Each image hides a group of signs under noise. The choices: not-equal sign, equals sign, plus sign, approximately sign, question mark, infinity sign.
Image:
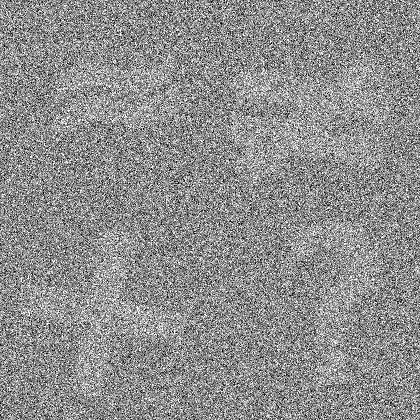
top left: approximately sign; top right: not-equal sign; bottom left: plus sign; bottom right: question mark
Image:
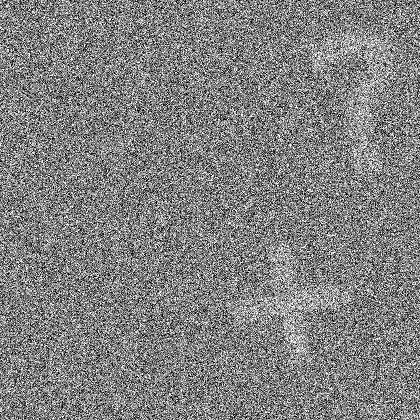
top right: question mark; bottom right: plus sign
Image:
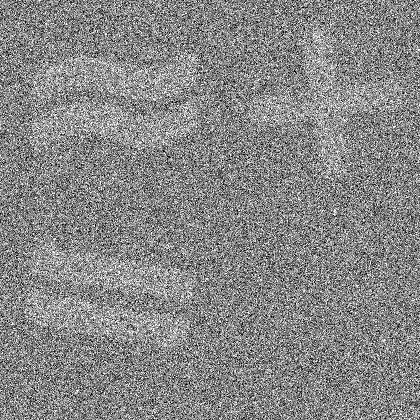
top left: approximately sign; top right: plus sign; bottom left: equals sign
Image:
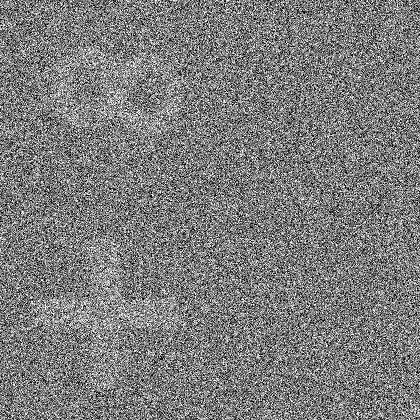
top left: infinity sign; bottom left: plus sign
